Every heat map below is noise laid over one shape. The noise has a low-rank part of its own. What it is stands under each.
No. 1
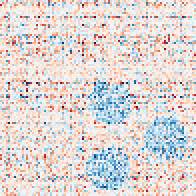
blue three dots
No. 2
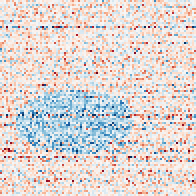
blue ellipse
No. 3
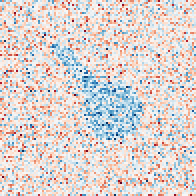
blue lollipop
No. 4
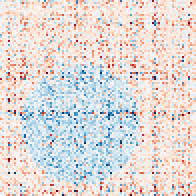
blue disc
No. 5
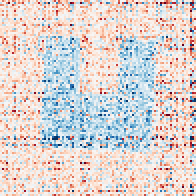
blue square with a notch
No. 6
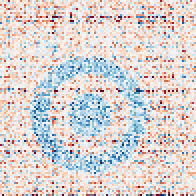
blue bullseye
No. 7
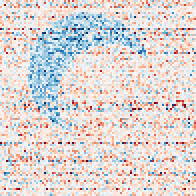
blue crescent
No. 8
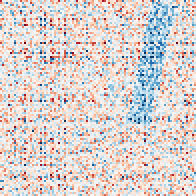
blue bar
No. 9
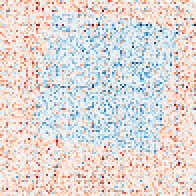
blue square
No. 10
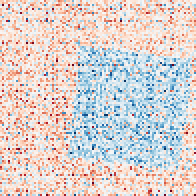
blue square
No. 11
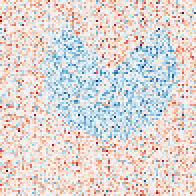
blue disc with a wedge cut out
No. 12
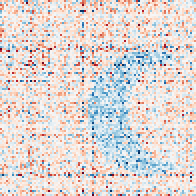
blue crescent
